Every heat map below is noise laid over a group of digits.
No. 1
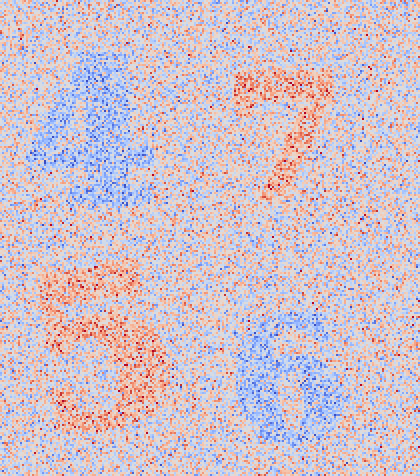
top left: blue 4; top right: red 7; bottom left: red 5; bottom right: blue 6
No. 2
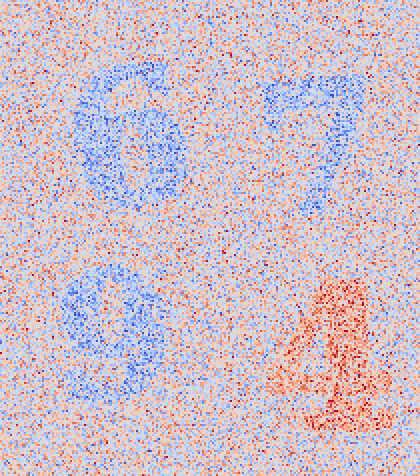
top left: blue 6; top right: blue 7; bottom left: blue 9; bottom right: red 4
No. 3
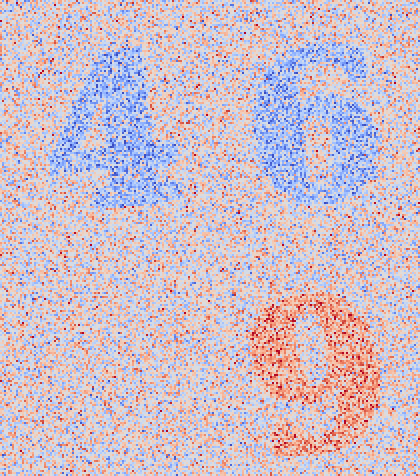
top left: blue 4; top right: blue 6; bottom right: red 9
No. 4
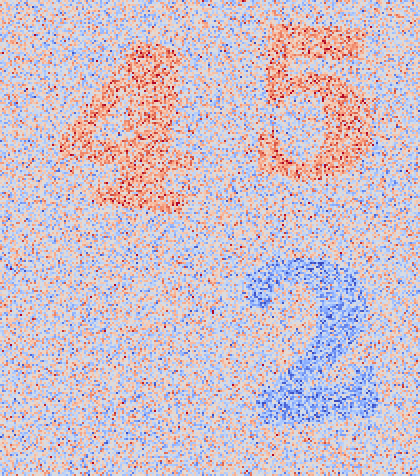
top left: red 4; top right: red 5; bottom right: blue 2
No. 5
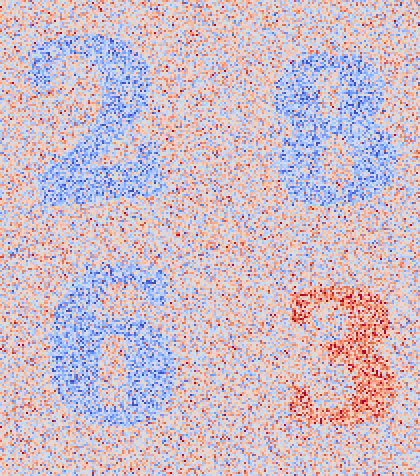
top left: blue 2; top right: blue 8; bottom left: blue 6; bottom right: red 3
